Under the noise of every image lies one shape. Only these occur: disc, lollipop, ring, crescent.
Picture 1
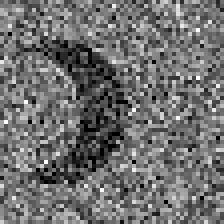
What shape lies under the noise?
crescent
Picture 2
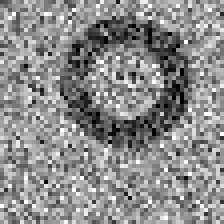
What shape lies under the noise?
ring
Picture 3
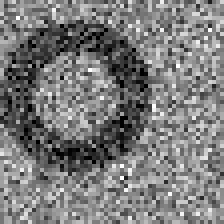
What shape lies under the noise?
ring
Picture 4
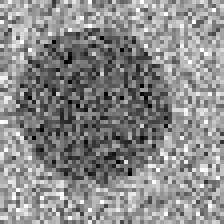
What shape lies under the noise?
disc
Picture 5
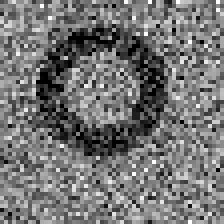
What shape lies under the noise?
ring
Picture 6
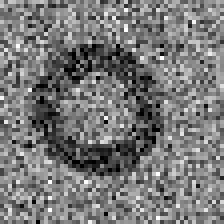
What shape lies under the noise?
ring
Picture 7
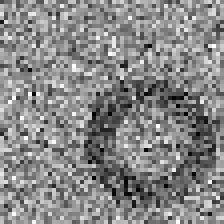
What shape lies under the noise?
ring
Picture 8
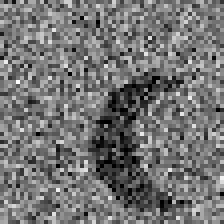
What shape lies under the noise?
crescent
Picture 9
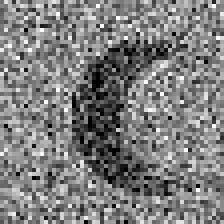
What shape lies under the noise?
crescent
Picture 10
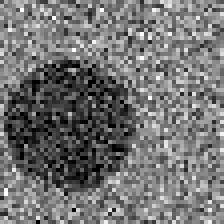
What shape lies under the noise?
disc
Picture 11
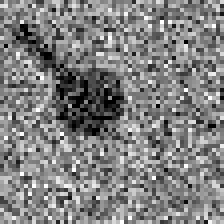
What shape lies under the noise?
lollipop
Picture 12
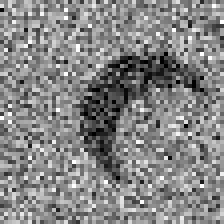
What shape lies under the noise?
crescent
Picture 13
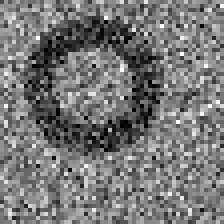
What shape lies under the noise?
ring
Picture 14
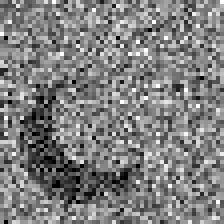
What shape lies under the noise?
crescent
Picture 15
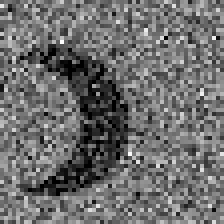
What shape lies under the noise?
crescent
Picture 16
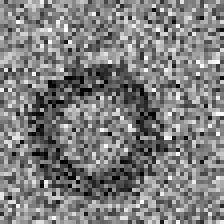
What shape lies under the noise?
ring
